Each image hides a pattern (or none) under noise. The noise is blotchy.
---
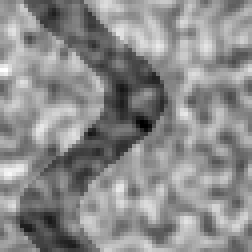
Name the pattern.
a wavy band
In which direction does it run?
top to bottom
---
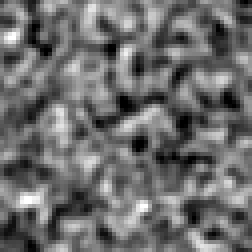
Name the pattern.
only noise
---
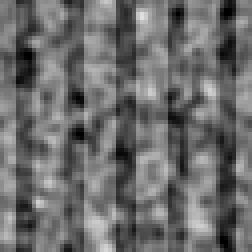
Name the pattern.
vertical stripes
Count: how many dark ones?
5
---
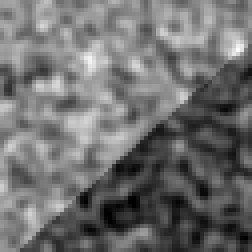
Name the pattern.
a sharp edge
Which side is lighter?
top left
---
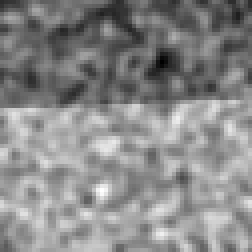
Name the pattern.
a sharp edge
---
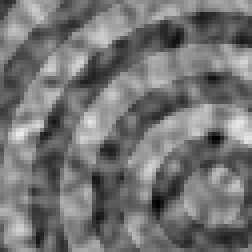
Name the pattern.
rings round one point
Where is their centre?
bottom right
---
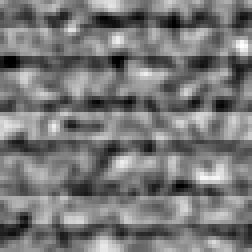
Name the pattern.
horizontal stripes
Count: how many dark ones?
6
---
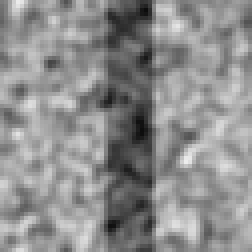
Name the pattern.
one vertical stripe
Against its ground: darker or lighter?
darker
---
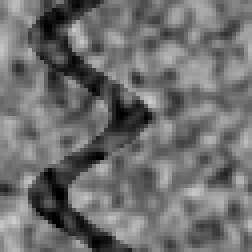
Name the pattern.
a wavy band
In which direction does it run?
top to bottom
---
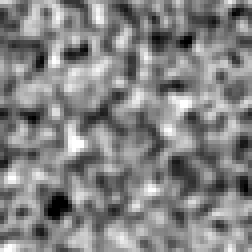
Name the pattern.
only noise
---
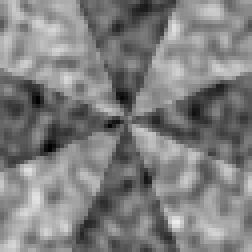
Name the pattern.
spokes from one point
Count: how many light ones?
4
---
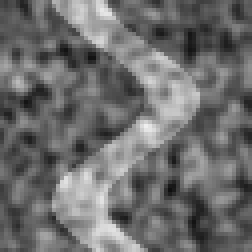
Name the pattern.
a wavy band
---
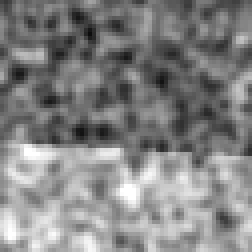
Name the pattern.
a sharp edge
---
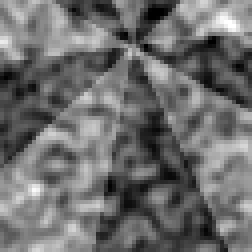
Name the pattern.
spokes from one point
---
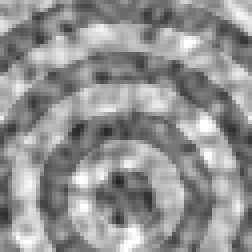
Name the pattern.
rings round one point
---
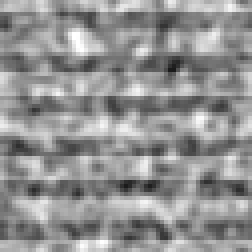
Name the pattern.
horizontal stripes
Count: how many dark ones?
6
